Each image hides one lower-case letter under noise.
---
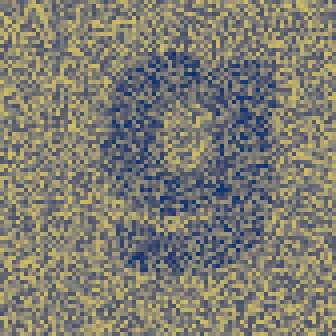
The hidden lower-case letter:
g
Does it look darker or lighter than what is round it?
darker
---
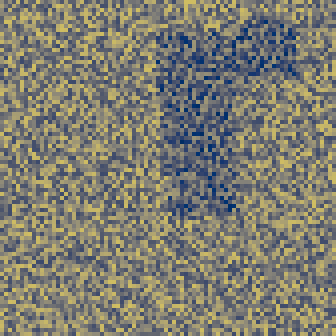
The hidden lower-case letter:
r
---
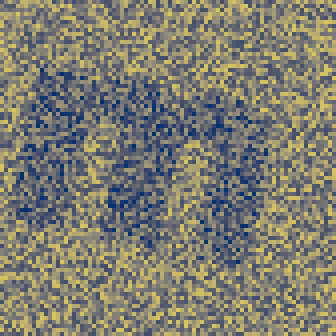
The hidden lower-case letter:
m
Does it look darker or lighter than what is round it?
darker
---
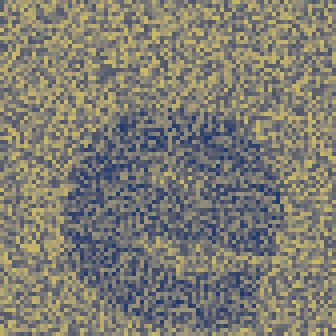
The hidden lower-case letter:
e
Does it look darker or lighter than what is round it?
darker
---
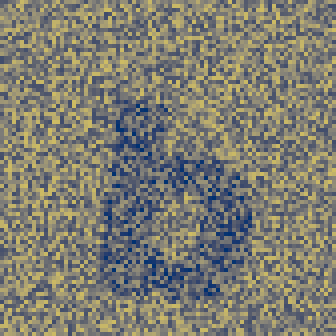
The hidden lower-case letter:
b
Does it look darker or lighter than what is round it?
darker
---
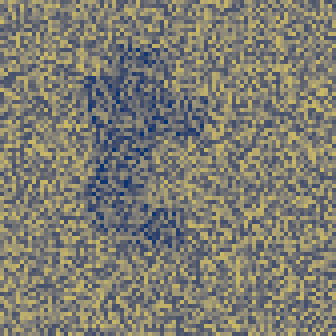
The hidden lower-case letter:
t
